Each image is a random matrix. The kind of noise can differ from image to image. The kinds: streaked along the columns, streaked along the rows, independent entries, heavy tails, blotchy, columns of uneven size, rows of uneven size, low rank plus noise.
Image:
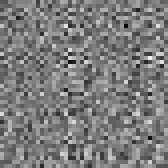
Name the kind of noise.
low rank plus noise
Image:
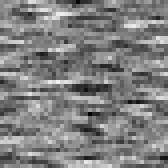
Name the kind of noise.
streaked along the rows
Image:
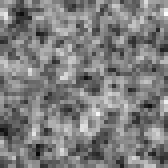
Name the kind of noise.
blotchy
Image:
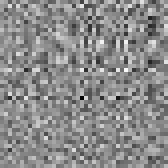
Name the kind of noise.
low rank plus noise
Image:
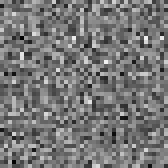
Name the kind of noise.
low rank plus noise
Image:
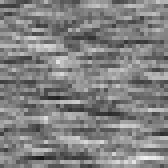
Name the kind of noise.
streaked along the rows
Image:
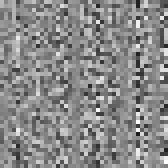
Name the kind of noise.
columns of uneven size
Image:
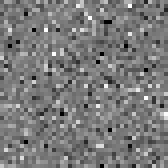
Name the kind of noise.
heavy tails
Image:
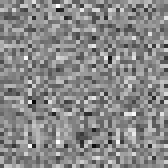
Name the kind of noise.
low rank plus noise
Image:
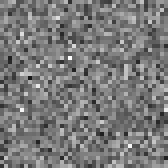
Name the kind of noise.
independent entries
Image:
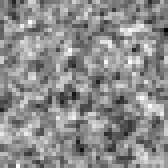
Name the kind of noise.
blotchy
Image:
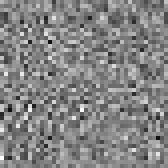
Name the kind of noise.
low rank plus noise
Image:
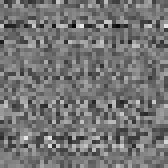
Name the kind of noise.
rows of uneven size
